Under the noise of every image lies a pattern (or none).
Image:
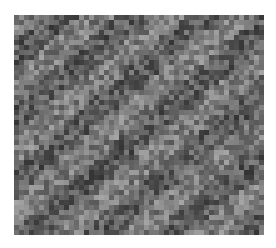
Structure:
diagonal stripes
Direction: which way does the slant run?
bottom left to top right
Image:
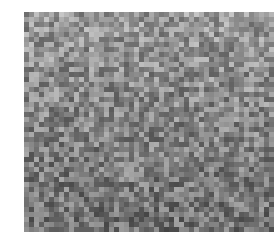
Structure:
a smooth slope
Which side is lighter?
top
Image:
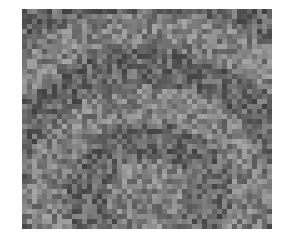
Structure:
rings round one point
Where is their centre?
bottom middle
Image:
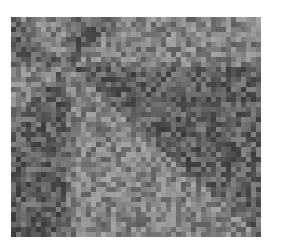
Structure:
spokes from one point
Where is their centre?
top left
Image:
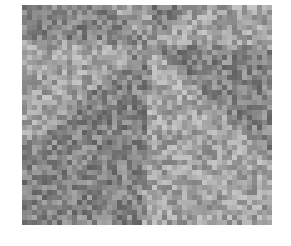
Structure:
spokes from one point
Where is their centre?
top middle
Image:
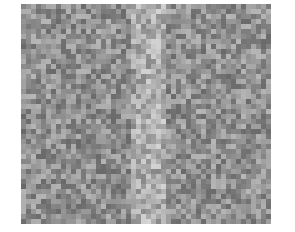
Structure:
one vertical stripe
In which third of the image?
middle
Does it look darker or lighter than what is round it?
lighter
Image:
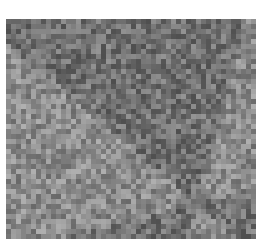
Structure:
spokes from one point
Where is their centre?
bottom right
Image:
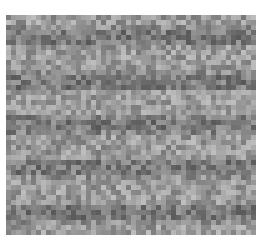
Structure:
horizontal stripes
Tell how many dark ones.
5
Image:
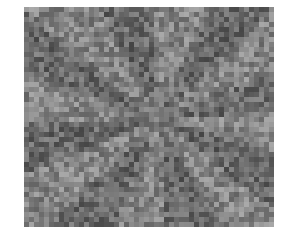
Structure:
spokes from one point
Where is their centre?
centre
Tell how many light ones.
8
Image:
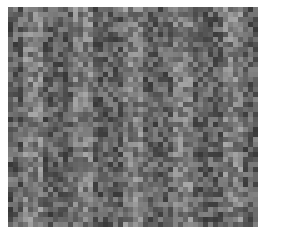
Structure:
vertical stripes
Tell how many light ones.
5
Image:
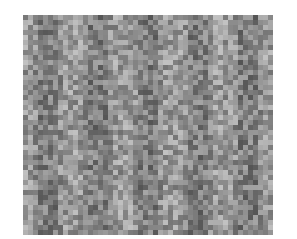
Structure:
vertical stripes
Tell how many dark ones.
5
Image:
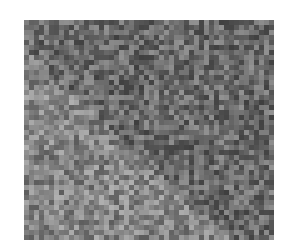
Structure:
a sharp edge
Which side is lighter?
bottom left
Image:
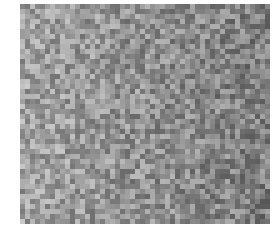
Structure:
a smooth slope
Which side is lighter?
left
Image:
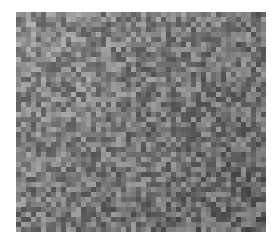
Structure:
a smooth slope
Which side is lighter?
top left
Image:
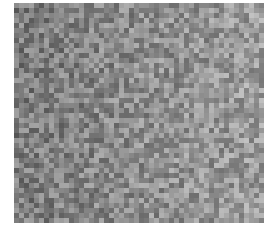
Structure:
a smooth slope
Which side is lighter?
right
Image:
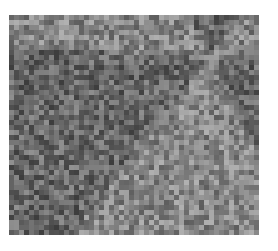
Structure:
spokes from one point
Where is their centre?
top right
